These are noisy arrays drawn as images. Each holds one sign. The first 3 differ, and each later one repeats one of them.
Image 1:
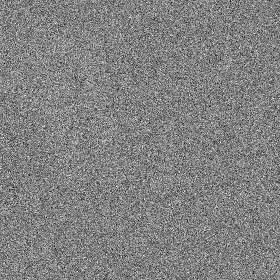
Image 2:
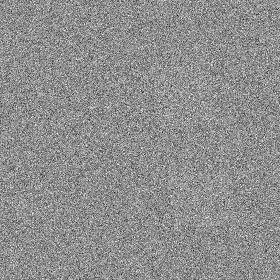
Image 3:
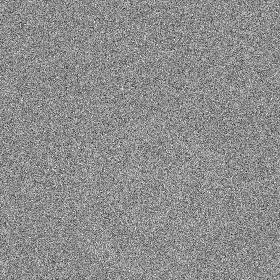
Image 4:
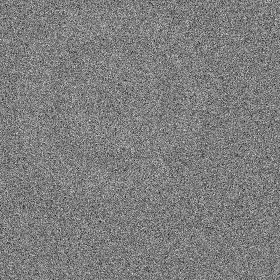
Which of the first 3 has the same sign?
3
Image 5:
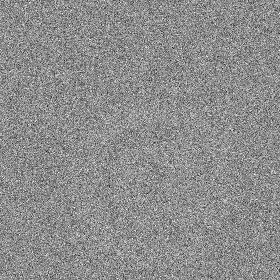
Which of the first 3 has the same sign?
3
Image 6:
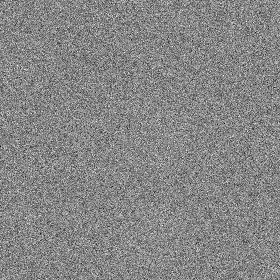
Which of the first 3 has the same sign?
2
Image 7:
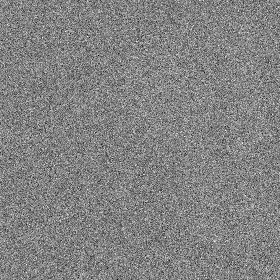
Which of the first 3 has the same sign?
1
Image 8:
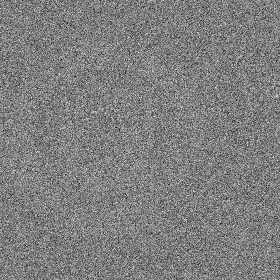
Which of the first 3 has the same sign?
3
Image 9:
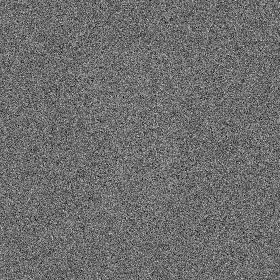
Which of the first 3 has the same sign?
1
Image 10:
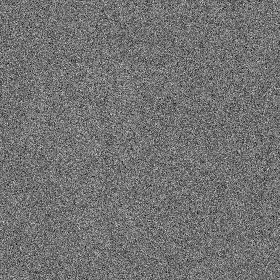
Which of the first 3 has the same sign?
1
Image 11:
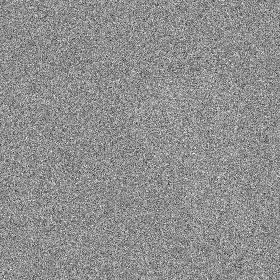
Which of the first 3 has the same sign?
1
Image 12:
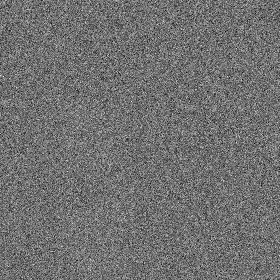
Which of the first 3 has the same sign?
2
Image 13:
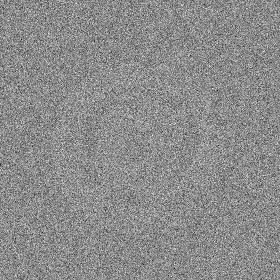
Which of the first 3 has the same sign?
3
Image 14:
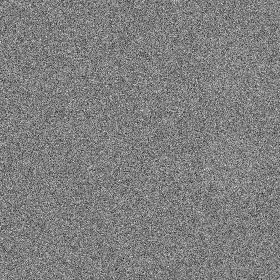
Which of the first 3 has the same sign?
2
